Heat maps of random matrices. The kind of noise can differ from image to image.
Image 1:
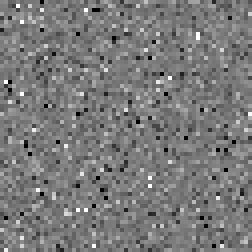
heavy tails
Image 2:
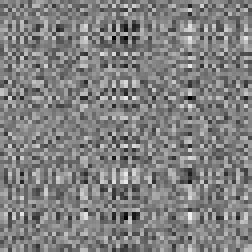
low rank plus noise
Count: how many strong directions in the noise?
one
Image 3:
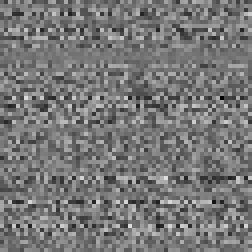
rows of uneven size
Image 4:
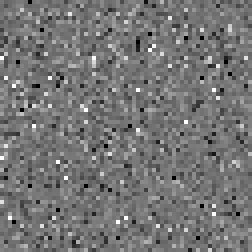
heavy tails
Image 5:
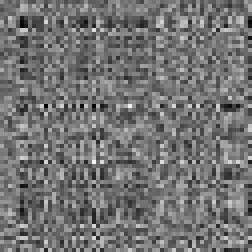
low rank plus noise
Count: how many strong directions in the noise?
two
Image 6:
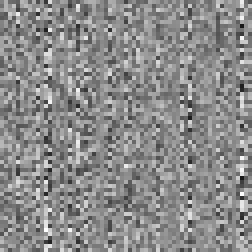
columns of uneven size
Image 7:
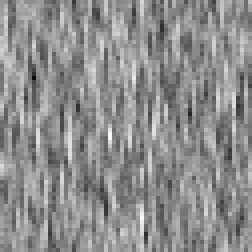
streaked along the columns
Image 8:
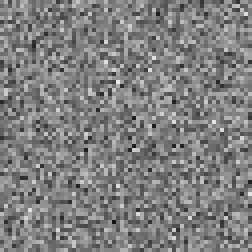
independent entries
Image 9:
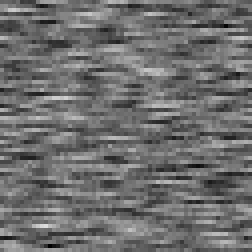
streaked along the rows
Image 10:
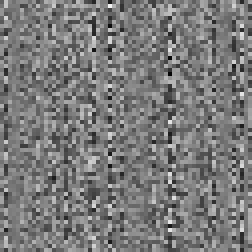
columns of uneven size
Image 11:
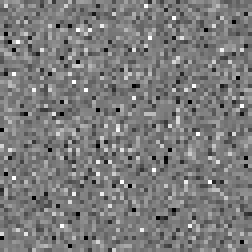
heavy tails
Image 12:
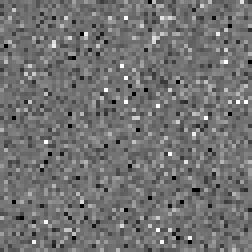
heavy tails
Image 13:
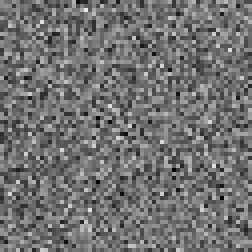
independent entries
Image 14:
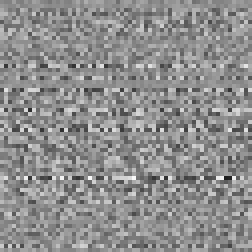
rows of uneven size
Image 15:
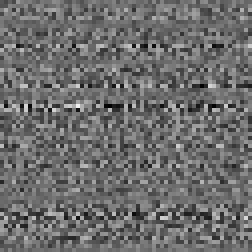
rows of uneven size
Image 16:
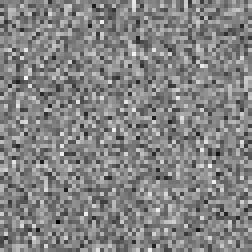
independent entries
